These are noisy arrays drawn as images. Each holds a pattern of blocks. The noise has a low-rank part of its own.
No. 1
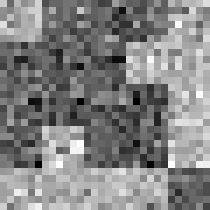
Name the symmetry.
mirrored about the diagonal from the top left
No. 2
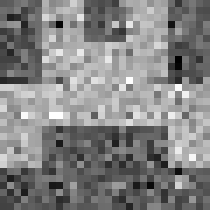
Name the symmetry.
left and right mirror each other
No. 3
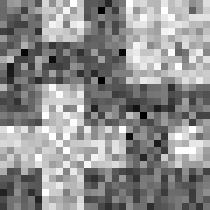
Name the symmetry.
mirrored about the diagonal from the bottom left
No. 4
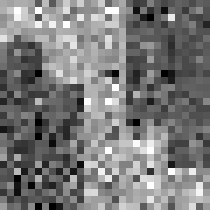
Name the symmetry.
the same after a half turn
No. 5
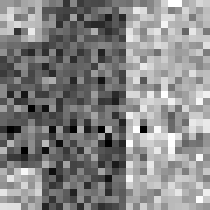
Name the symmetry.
top and bottom mirror each other
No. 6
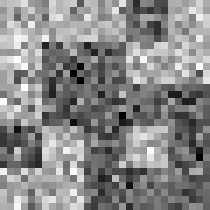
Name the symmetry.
mirrored about the diagonal from the top left
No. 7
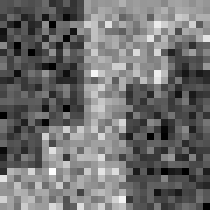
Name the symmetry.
the same after a half turn
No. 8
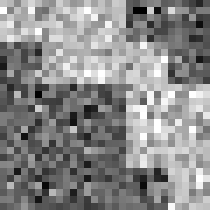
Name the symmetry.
mirrored about the diagonal from the bottom left
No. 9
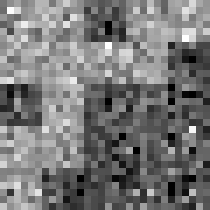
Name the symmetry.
mirrored about the diagonal from the top left
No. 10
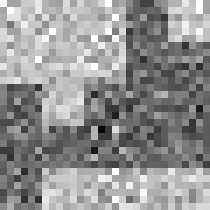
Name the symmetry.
no symmetry
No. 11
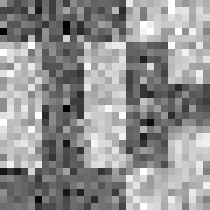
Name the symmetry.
top and bottom mirror each other
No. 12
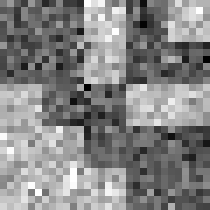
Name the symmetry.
mirrored about the diagonal from the bottom left
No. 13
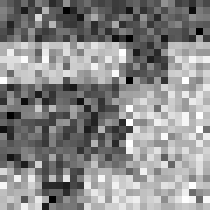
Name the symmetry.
no symmetry
